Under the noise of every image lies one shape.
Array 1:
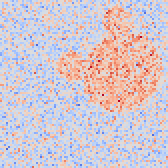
red bear's head
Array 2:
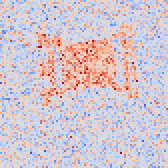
red chess rook
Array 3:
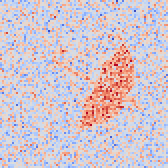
red umbrella
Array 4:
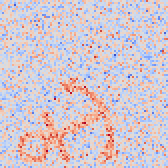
red anchor
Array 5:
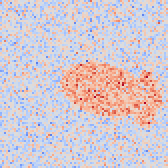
red footprint
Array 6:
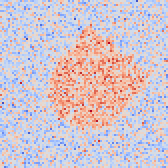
red ghost
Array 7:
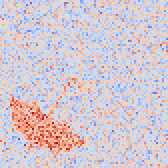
red umbrella
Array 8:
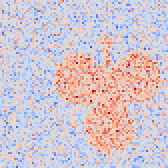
red club
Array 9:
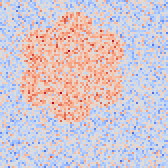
red flower
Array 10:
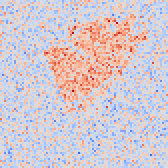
red chess knight
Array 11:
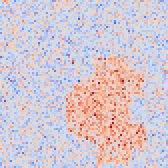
red car
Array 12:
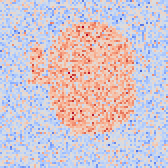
red apple
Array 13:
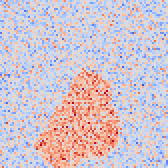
red cloud
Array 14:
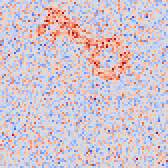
red key
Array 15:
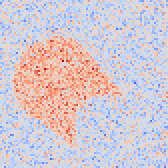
red cat's head
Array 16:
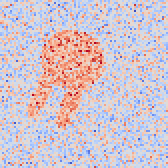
red rabbit's head
